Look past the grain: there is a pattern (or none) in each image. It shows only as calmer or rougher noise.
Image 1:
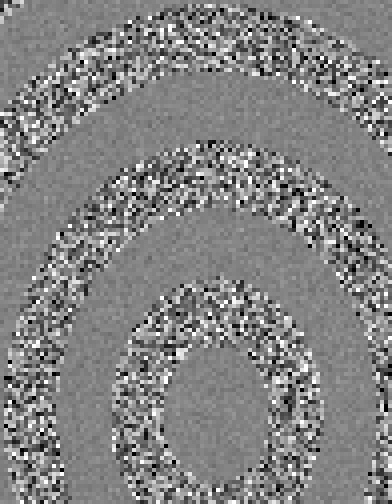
rings round one point
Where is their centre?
bottom middle
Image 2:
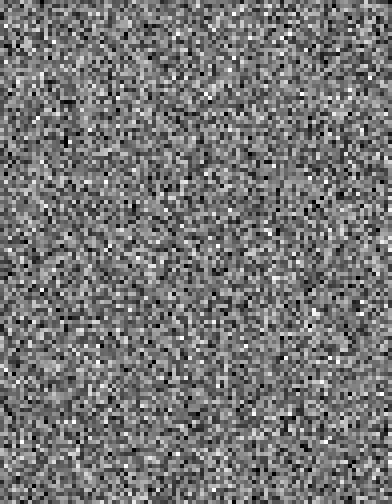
only noise
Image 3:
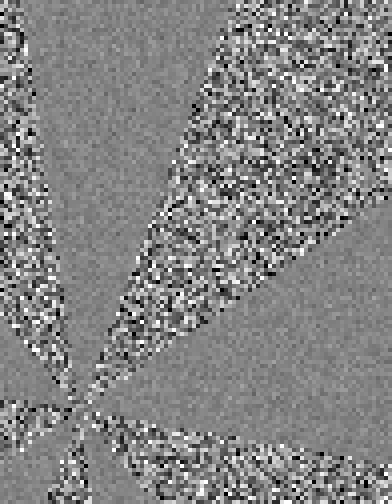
spokes from one point
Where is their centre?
bottom left
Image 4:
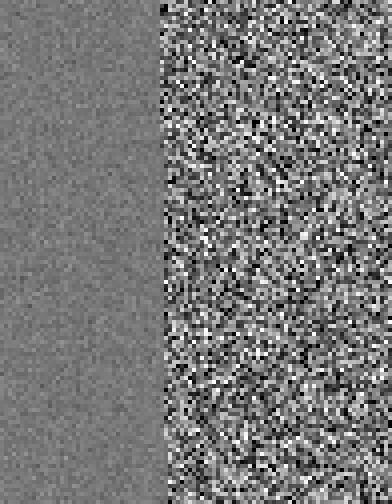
a sharp edge
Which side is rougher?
right
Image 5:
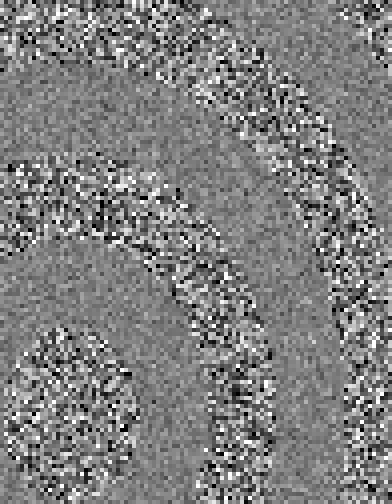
rings round one point
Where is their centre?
bottom left
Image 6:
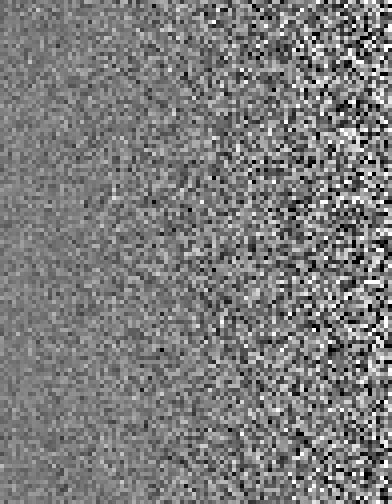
a smooth slope
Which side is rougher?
right
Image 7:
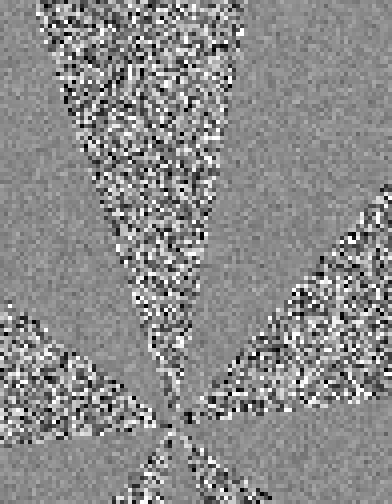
spokes from one point
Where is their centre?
bottom middle
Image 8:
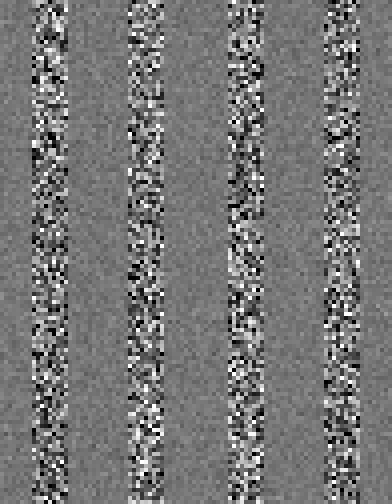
vertical stripes
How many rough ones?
4
